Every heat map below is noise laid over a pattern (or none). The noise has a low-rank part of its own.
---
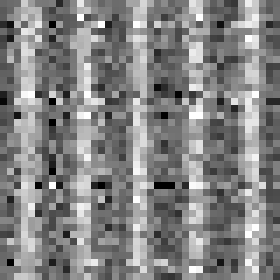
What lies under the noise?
vertical stripes
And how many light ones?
5
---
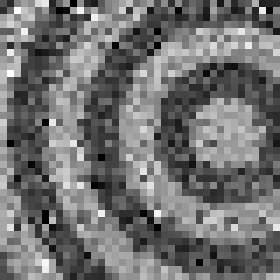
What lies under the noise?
rings round one point
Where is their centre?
middle right
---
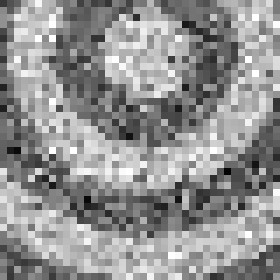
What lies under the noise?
rings round one point
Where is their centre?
top middle
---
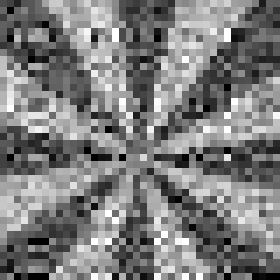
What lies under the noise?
spokes from one point
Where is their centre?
centre
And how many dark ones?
8
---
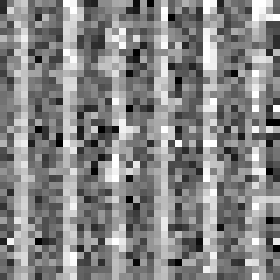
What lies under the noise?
vertical stripes
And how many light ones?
6
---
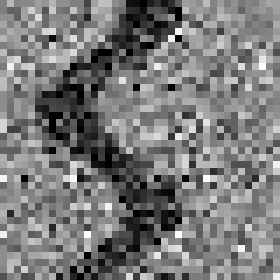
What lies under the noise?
a wavy band
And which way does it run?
top to bottom
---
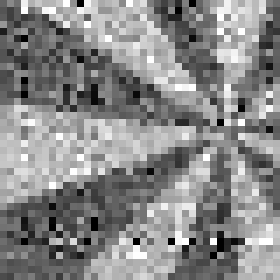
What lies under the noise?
spokes from one point
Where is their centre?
middle right
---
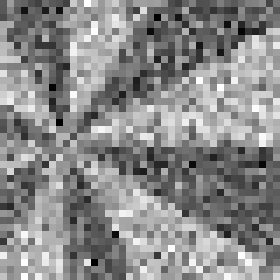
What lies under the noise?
spokes from one point
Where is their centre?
middle left
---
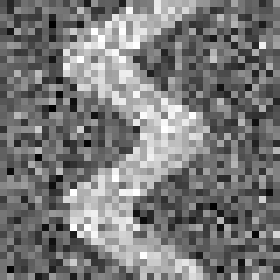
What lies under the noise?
a wavy band
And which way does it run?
top to bottom
